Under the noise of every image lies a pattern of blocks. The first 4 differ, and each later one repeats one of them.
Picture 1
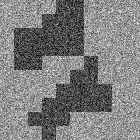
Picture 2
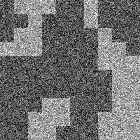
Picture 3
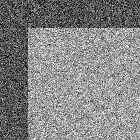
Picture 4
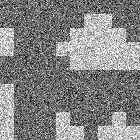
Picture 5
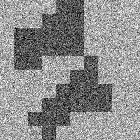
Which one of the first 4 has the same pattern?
1
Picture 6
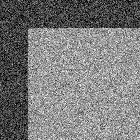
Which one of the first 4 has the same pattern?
3
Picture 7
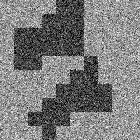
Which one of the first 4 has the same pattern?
1
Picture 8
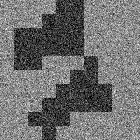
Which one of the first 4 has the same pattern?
1
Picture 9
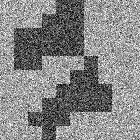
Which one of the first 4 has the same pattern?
1
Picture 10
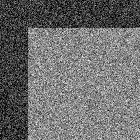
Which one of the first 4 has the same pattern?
3
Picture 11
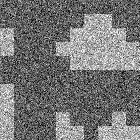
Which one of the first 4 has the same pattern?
4
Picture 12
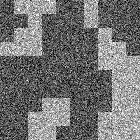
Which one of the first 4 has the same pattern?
2
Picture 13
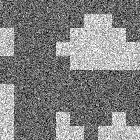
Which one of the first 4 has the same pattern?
4
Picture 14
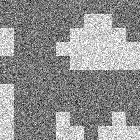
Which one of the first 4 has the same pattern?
4
